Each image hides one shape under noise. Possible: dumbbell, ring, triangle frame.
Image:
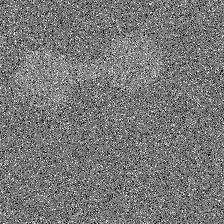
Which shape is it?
dumbbell
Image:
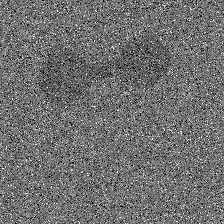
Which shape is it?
dumbbell
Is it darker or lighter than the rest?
darker
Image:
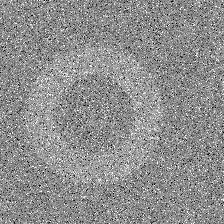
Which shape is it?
ring
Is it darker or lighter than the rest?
lighter
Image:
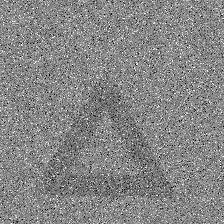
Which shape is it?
triangle frame
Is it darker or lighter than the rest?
darker
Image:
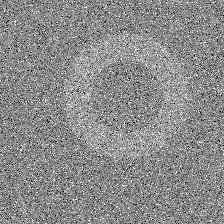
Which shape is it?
ring
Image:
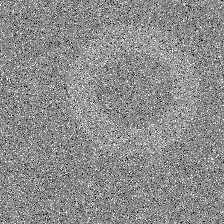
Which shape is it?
ring
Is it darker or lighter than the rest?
lighter
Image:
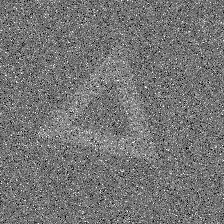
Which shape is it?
triangle frame
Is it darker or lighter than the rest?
lighter
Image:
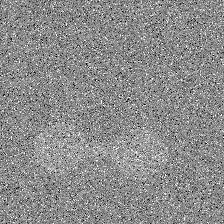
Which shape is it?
dumbbell
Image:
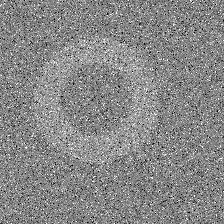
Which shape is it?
ring
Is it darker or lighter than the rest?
lighter
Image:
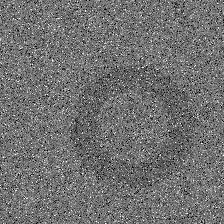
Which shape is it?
ring
